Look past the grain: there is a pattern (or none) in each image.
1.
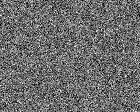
only noise
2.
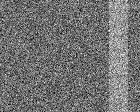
one band of columns
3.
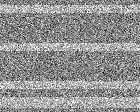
bands of rows
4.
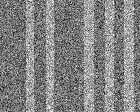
bands of columns
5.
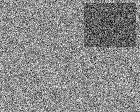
one block
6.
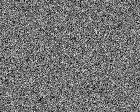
only noise
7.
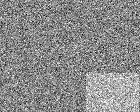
one block
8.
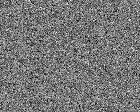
only noise
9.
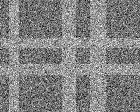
bands of rows crossing bands of columns
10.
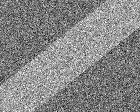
a diagonal band
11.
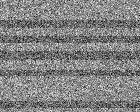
bands of rows
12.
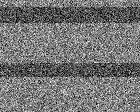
bands of rows
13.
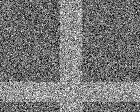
bands of rows crossing bands of columns
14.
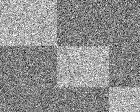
blocks along the diagonal
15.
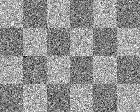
a checkerboard
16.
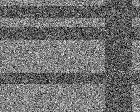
bands of rows crossing bands of columns
